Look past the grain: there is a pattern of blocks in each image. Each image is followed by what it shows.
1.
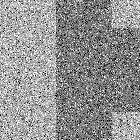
top and bottom mirror each other
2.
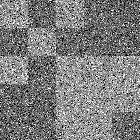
mirrored about the diagonal from the top left
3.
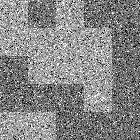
no symmetry
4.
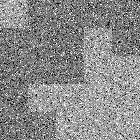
mirrored about the diagonal from the top left
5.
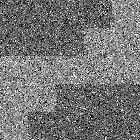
the same after a half turn
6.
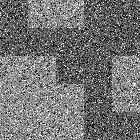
mirrored about the diagonal from the bottom left
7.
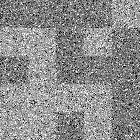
mirrored about the diagonal from the bottom left
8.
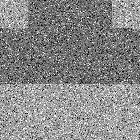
left and right mirror each other
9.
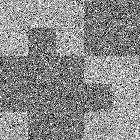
mirrored about the diagonal from the bottom left
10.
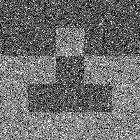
left and right mirror each other
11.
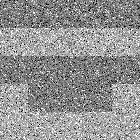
left and right mirror each other
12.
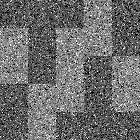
the same after a half turn
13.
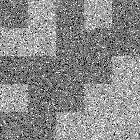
mirrored about the diagonal from the top left
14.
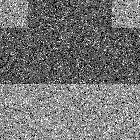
left and right mirror each other
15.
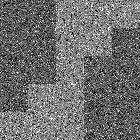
the same after a half turn
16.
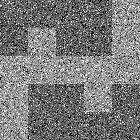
the same after a half turn
